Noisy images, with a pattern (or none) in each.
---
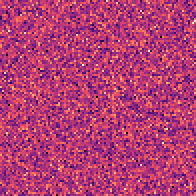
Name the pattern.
only noise
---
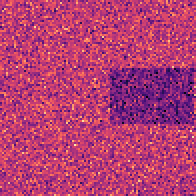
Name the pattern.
one block
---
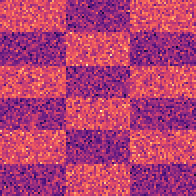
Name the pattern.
a checkerboard
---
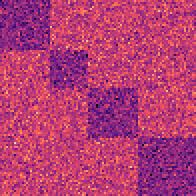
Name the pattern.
blocks along the diagonal
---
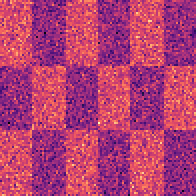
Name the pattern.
a checkerboard
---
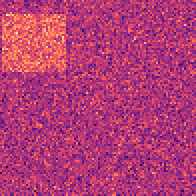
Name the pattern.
one block
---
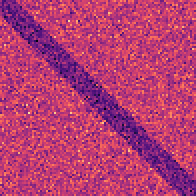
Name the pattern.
a diagonal band
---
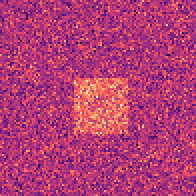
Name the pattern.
one block
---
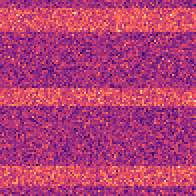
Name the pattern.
bands of rows
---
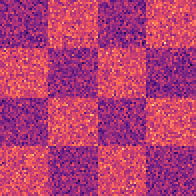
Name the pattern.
a checkerboard
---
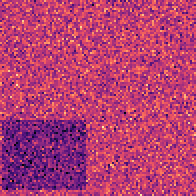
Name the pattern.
one block
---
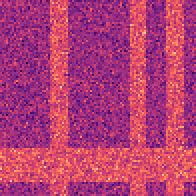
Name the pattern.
bands of rows crossing bands of columns
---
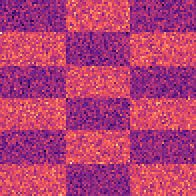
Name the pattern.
a checkerboard
